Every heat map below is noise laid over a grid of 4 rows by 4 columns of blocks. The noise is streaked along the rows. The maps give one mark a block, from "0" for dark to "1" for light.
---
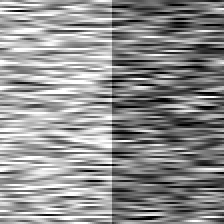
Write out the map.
1 1 0 0
1 1 0 0
1 1 0 0
1 1 0 0
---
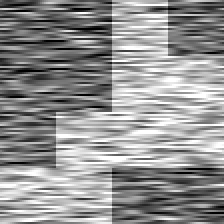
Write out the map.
0 0 1 0
0 0 1 1
0 1 1 1
1 1 0 0
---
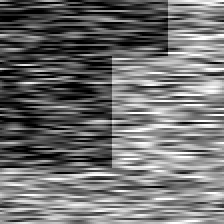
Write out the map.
0 0 0 1
0 0 1 1
0 0 1 1
1 1 1 1
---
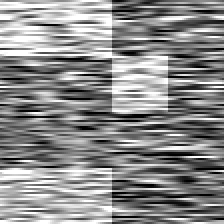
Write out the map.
1 1 0 0
0 0 1 0
0 0 0 0
1 1 0 0
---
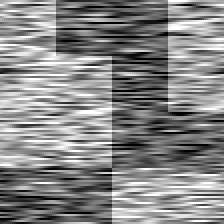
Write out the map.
1 0 0 1
1 1 0 1
1 1 0 0
0 0 1 1
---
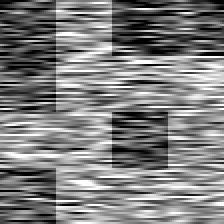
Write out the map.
0 1 0 0
0 1 1 1
1 1 0 1
0 1 1 1
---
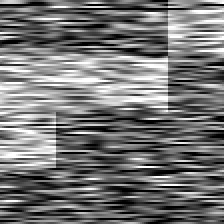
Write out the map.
0 0 0 1
1 1 1 0
1 0 0 0
0 0 0 0
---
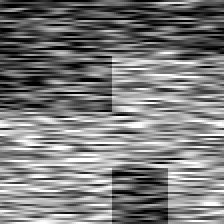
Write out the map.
0 0 0 0
0 0 1 1
1 1 1 1
1 1 0 1
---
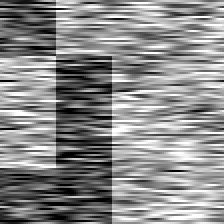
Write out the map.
0 1 1 1
1 0 1 1
1 0 1 1
0 0 1 1
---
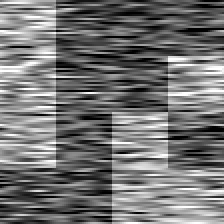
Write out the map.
1 0 0 0
1 0 0 1
1 0 1 0
0 0 1 1
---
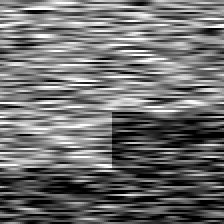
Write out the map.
1 1 1 1
1 1 1 1
1 1 0 0
0 0 0 0
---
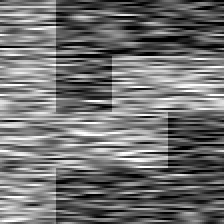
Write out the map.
1 0 0 0
1 0 1 1
1 1 1 0
1 0 0 0
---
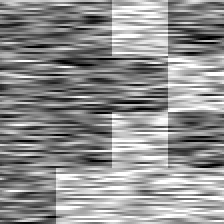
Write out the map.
0 0 1 0
0 0 0 1
0 0 1 0
0 1 1 1
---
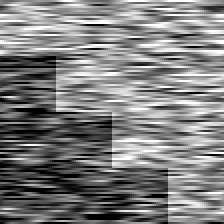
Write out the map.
1 1 1 1
0 1 1 1
0 0 1 1
0 0 0 1
